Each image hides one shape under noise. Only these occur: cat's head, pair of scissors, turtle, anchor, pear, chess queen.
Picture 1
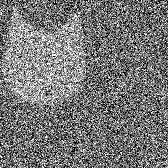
light cat's head
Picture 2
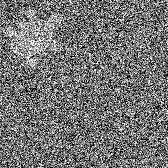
light turtle, top left
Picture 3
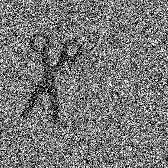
dark pair of scissors
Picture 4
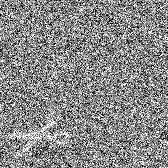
light pair of scissors, bottom left
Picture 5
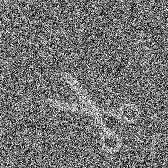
light pair of scissors
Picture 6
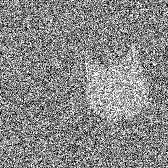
light cat's head
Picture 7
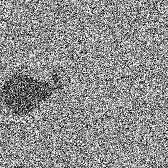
dark pear, middle left
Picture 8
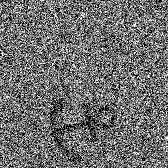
dark anchor, bottom middle
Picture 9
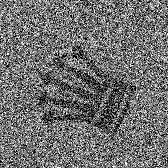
dark chess queen
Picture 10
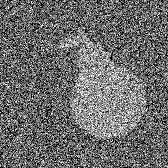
light pear
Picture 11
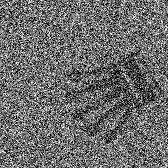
dark chess queen
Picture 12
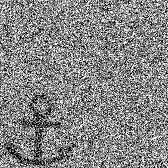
dark anchor, bottom left
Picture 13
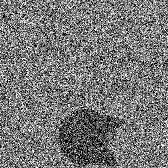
dark cat's head, bottom middle
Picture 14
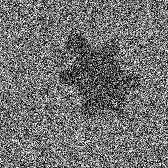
dark turtle
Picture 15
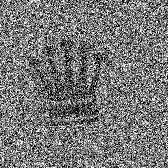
dark chess queen
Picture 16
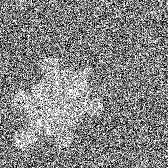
light turtle
